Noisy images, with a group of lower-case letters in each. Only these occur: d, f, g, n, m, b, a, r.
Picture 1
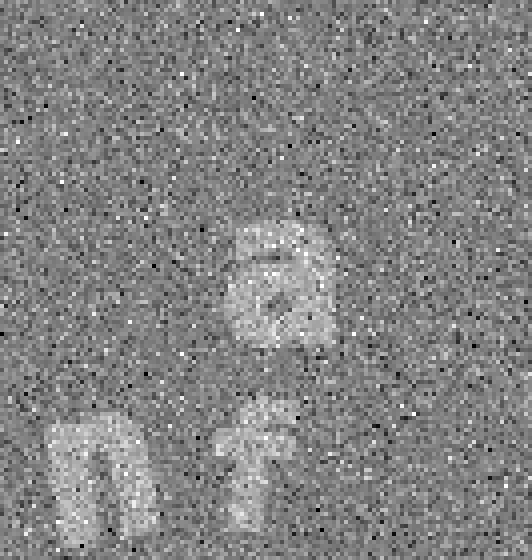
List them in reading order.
centre: a; bottom left: n; bottom middle: f
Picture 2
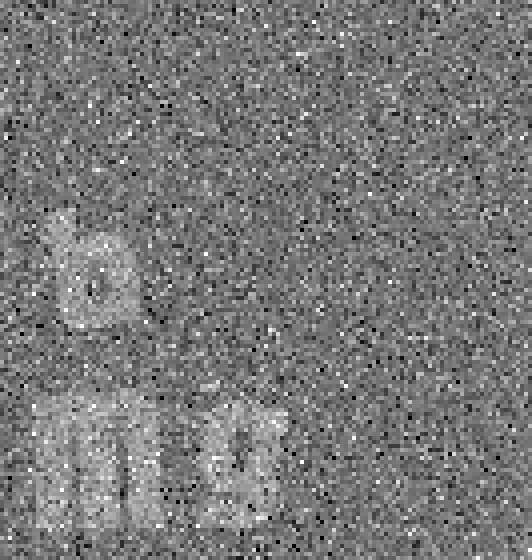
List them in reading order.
middle left: b; bottom left: m; bottom middle: g
